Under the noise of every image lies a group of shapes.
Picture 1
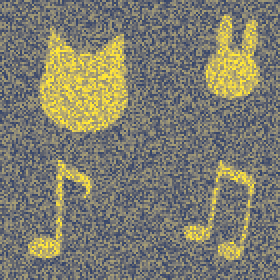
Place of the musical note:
bottom left
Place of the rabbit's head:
top right
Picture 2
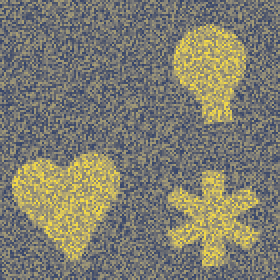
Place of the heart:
bottom left
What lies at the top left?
nothing
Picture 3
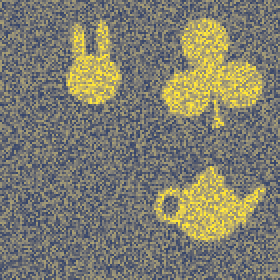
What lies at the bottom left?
nothing
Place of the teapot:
bottom right
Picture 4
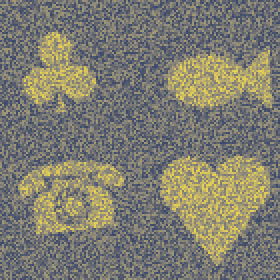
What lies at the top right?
fish
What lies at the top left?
club
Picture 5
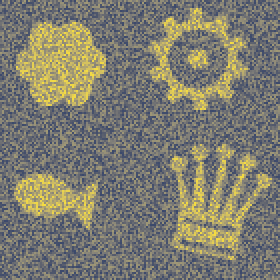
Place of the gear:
top right
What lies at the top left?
flower
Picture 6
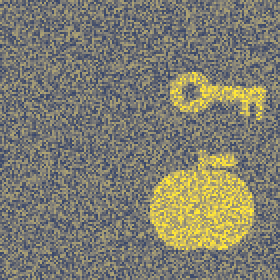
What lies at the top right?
key
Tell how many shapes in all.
2
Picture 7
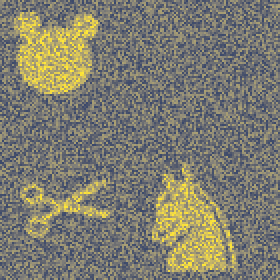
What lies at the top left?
bear's head
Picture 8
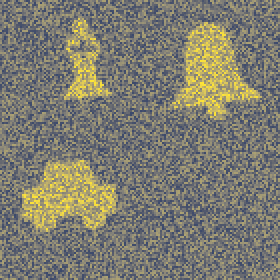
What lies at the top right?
bell
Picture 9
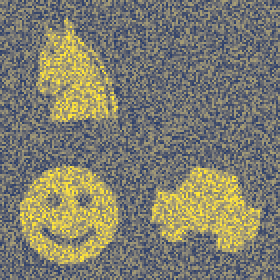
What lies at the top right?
nothing
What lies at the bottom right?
car
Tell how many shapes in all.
3
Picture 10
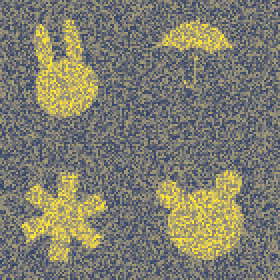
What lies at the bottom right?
bear's head
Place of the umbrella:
top right
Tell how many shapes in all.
4
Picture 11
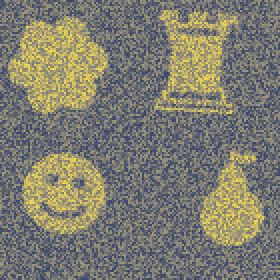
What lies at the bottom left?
smiling face
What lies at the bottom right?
pear
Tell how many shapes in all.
4
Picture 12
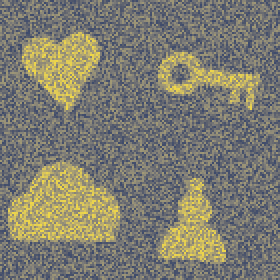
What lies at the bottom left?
cloud
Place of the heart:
top left
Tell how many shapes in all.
4
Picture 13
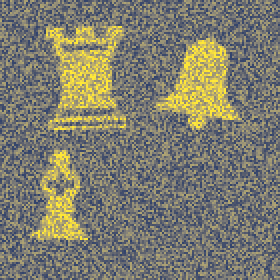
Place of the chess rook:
top left
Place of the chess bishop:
bottom left
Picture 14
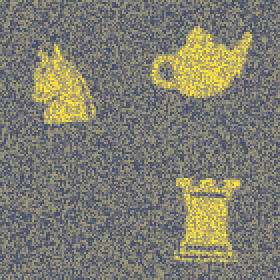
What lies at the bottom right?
chess rook
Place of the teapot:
top right
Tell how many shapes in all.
3
